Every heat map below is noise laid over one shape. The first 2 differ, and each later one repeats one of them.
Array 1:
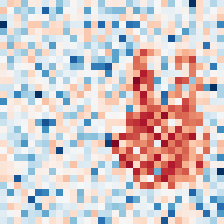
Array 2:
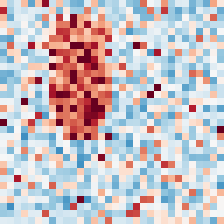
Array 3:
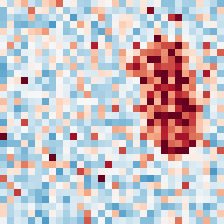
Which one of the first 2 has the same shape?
2
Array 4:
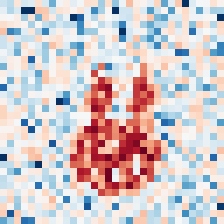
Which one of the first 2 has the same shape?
1
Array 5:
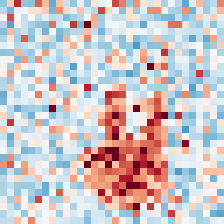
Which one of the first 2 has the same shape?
1
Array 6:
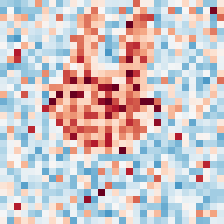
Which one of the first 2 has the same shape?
1
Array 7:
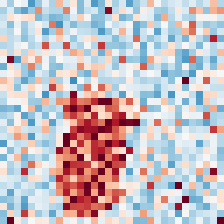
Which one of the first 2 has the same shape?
2
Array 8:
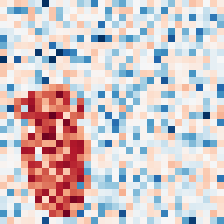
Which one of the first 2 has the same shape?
2
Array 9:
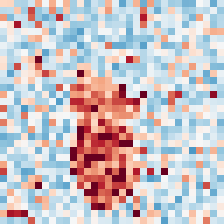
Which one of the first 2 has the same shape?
2
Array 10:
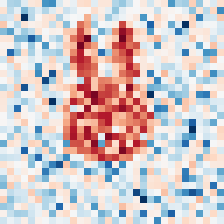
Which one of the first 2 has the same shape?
1
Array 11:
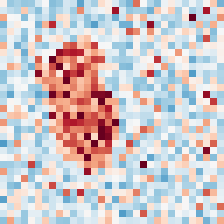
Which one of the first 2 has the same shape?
2
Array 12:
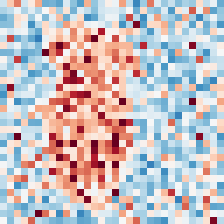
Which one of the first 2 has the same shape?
2
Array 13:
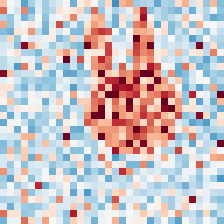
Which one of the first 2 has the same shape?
1
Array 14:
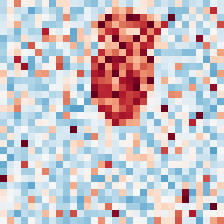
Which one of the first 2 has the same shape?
2
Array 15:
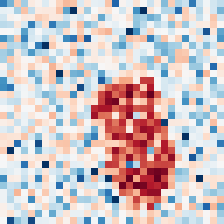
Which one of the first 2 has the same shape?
2
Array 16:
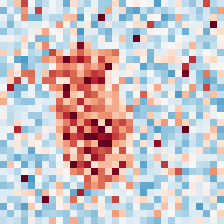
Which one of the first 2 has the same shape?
2
